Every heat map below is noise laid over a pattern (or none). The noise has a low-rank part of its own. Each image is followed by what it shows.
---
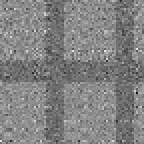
bands of rows crossing bands of columns
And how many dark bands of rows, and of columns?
1 and 2
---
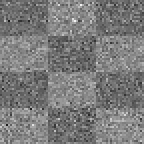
a checkerboard
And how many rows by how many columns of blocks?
4 by 3
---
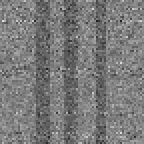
bands of columns
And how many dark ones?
3
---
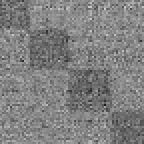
blocks along the diagonal
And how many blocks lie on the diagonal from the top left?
4
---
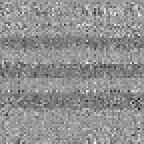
bands of rows
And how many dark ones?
3
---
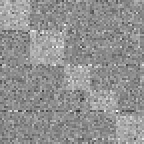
blocks along the diagonal
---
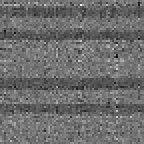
bands of rows
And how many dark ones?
4
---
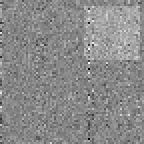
one block
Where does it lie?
top right
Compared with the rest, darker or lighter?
lighter
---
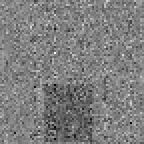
one block
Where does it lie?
bottom middle
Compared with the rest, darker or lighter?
darker
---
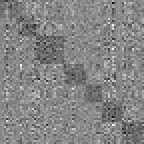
blocks along the diagonal
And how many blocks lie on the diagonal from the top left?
7
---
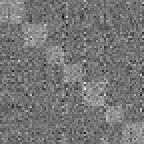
blocks along the diagonal
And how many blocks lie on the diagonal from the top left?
7
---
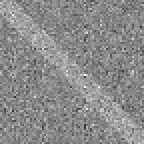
a diagonal band
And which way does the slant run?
top left to bottom right
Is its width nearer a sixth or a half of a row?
a sixth
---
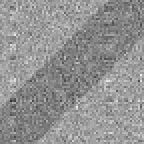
a diagonal band
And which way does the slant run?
bottom left to top right
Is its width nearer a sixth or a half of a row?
a half
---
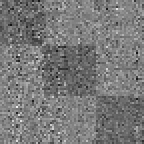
blocks along the diagonal
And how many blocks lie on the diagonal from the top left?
3
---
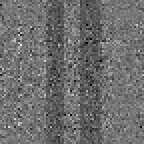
bands of columns
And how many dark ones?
2
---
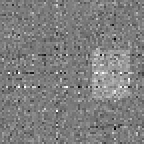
one block
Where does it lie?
middle right
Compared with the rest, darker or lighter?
lighter
